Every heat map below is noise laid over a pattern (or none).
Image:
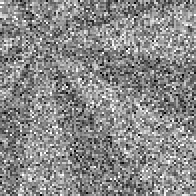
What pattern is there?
spokes from one point
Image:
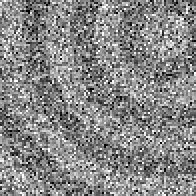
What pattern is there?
rings round one point
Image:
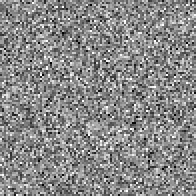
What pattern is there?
only noise
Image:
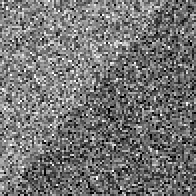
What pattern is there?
a sharp edge
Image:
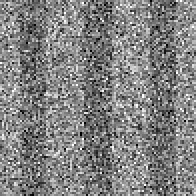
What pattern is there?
vertical stripes
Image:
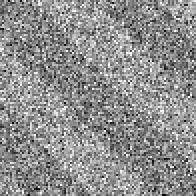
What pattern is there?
diagonal stripes
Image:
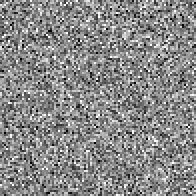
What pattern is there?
only noise
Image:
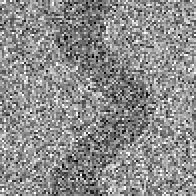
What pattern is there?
a wavy band
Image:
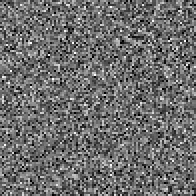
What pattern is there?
only noise
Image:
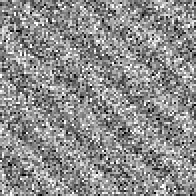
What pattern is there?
diagonal stripes
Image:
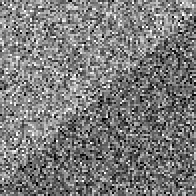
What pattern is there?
a sharp edge
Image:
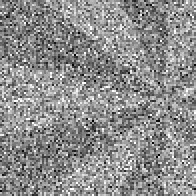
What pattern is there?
spokes from one point
